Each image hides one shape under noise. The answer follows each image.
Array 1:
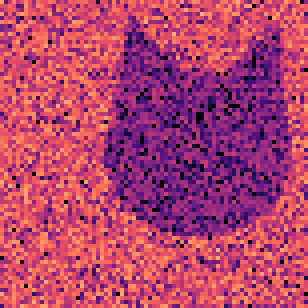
cat's head
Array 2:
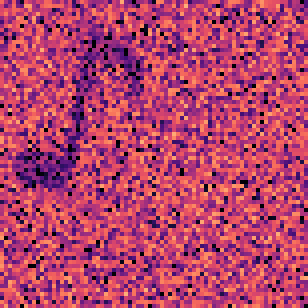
musical note
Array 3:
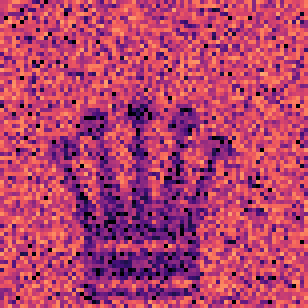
chess queen
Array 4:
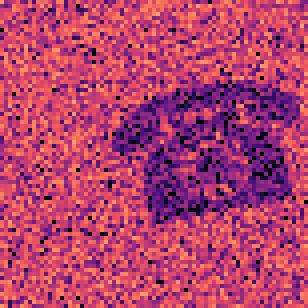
telephone
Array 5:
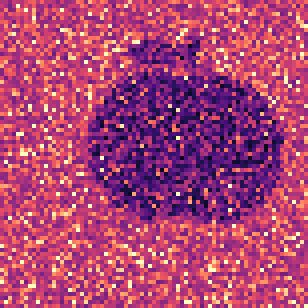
apple
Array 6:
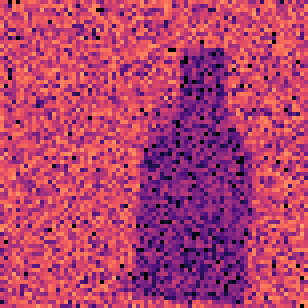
bottle
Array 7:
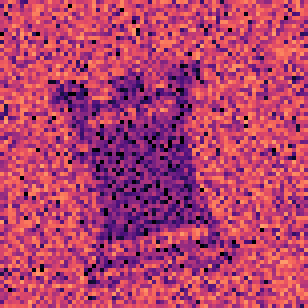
chess rook
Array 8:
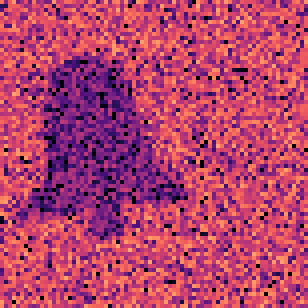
bell
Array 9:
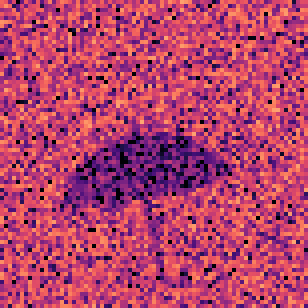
umbrella
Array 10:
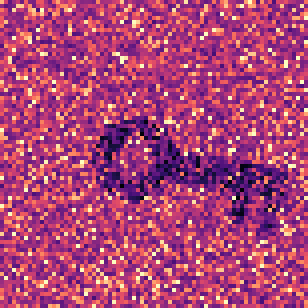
key
